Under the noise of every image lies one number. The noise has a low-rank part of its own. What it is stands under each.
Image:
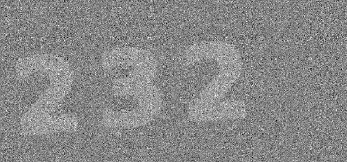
232
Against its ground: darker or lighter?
lighter
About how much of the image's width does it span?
two thirds
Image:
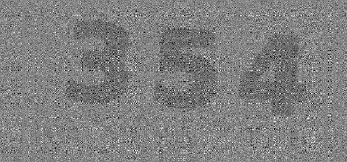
354
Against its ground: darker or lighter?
darker
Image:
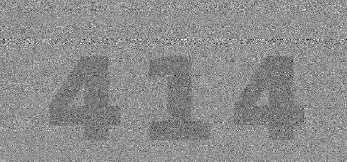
414
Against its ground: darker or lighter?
darker
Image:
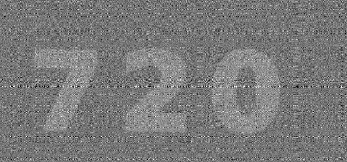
720
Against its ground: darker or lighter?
lighter
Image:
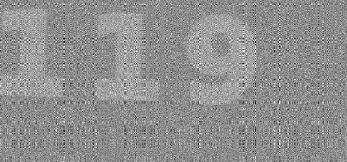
119
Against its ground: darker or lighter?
lighter
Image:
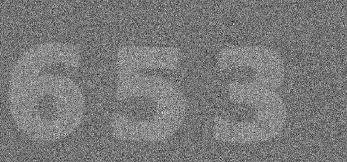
653
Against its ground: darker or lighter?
lighter
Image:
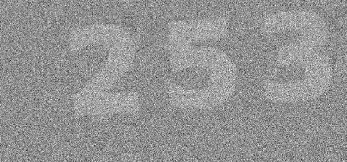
253
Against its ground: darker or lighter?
lighter
